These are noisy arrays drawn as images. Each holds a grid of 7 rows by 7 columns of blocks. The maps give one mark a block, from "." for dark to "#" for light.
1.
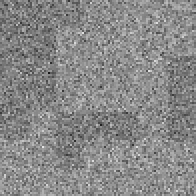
. . . # # # #
. . # # # # #
. . # # # # .
. . # # # # .
. # . . . # .
# # . # # # #
# # # # # # #
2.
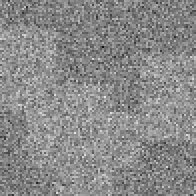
. . . . . . .
# # . . . . .
# # . . . # #
# # # # . # #
. # # # # # #
. # # # # . .
. . # # . . .
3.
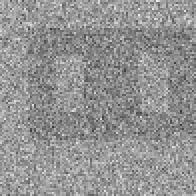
# # # # # # #
# . . . . . .
# . # . . # .
# . # . . # .
# . . . . . .
# # # # # # #
# # # # # # #
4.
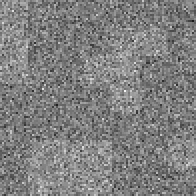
# . . . . . .
# . . . # # .
# . . # # . .
. . . . # . .
. . . . . . .
. # # # . . #
. # # # . . .
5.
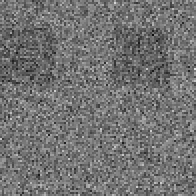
# # # # # # #
. . # # . . #
. . # # . . #
# # # # # # #
# # # # # # #
# # # # # # #
# # # # # # #
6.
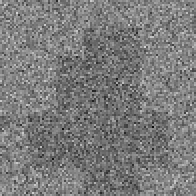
# # # # # # #
# # # . . # #
# # . . . # #
# # . . . # #
# . . . . . #
# . . . . . #
# # # . . # #
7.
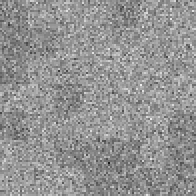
. # # # . # #
. . # # # # #
. # # # # # #
# # . # # # #
. # # # # # .
# # . . . # .
# # # . . . .
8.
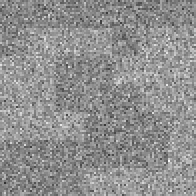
. . . . . . .
. # # # . # #
# # . . # # #
# # . . . # #
# # # . . . #
. . . . . . #
. . . # # # #
